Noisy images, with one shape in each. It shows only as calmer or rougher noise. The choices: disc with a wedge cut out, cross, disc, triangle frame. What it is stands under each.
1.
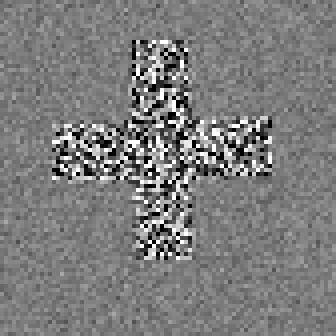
cross
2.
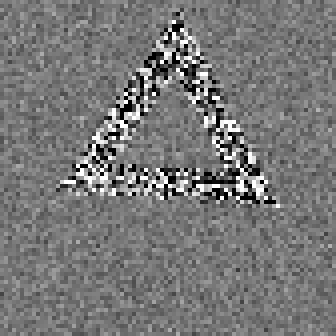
triangle frame
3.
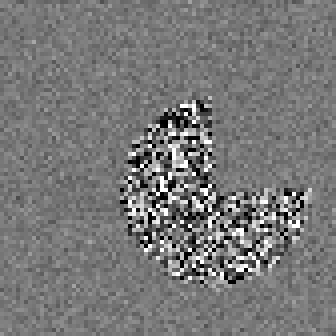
disc with a wedge cut out
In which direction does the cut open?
up and right
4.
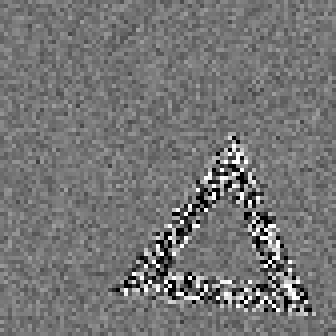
triangle frame
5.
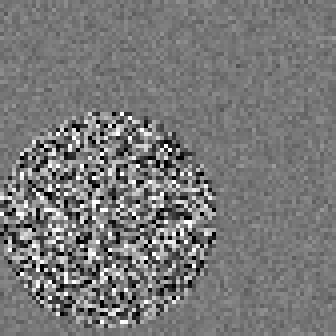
disc
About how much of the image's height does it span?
two thirds
